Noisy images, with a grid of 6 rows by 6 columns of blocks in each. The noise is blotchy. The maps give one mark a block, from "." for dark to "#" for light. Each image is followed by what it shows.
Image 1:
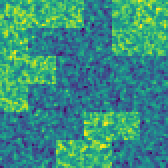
# # # . # #
# . . . # #
# # . . . .
# . . . . .
. . . # # .
. . # # . .
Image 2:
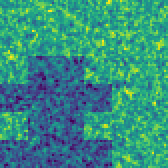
# # # # # #
# # # # # #
# . . # # #
. . . . # #
# . . # # #
. . . . # #
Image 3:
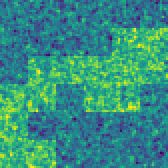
. . . . . .
. . . . # #
. # # # # #
# # . # # .
# . . . . .
# # . . . .
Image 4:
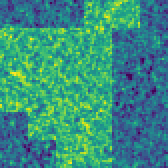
. . . # # .
# # # # . .
# # # # . .
# # # # . .
. # # # . .
. . # # . .
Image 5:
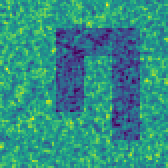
# # # # # #
# # . . . #
# # . # . #
# # . # . #
# # # # . #
# # # # # #
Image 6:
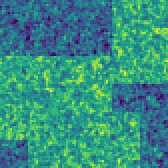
. . . . # #
. . . . # #
# # # # # #
# # # # . .
# # # # # .
. # # # # .
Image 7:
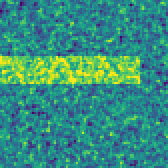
. . . . . .
. . . . . .
# # # # # .
. . . . . .
. . . . . .
. . . . . .
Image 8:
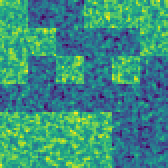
# . . # # #
# # . . . #
# . # . # .
. . . . . .
# # # # . .
# # # # . .
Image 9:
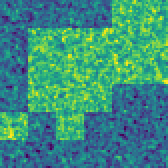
. . . . # #
. # # # # #
. # # # # #
. # # # . .
# . # . . .
. . . . . .
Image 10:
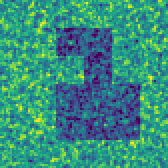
# # # # # #
# # . . # #
# # # . # #
# # . . . #
# # . . . #
# # # # # #
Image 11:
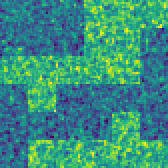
. . . # # #
. . . # # .
# # # # # .
. # . . . .
. . . . # .
. # # # # #
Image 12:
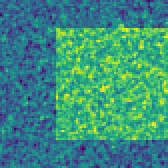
. . . . . .
. . # # # #
. . # # # #
. . # # # #
. . # # # #
. . . . . .
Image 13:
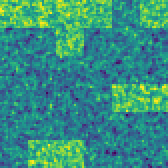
# # # # . #
. . # . . .
. . . . . .
. . . . # #
. . . . . .
. # # . . .
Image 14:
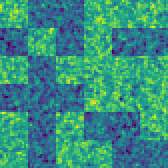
# . . # # #
. # . # . .
# . # # # #
. . . # # #
# . # . . #
# . # # . .
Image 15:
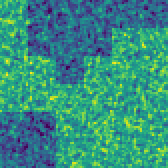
# . . . . .
# . . . # #
# # . # # #
# # # # # #
. . # # # #
. . # # # #
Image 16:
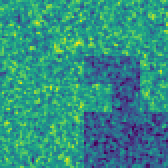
# # # # # #
# # # # # #
# # # . . #
# # # # . #
# # # . . .
# # # . . .
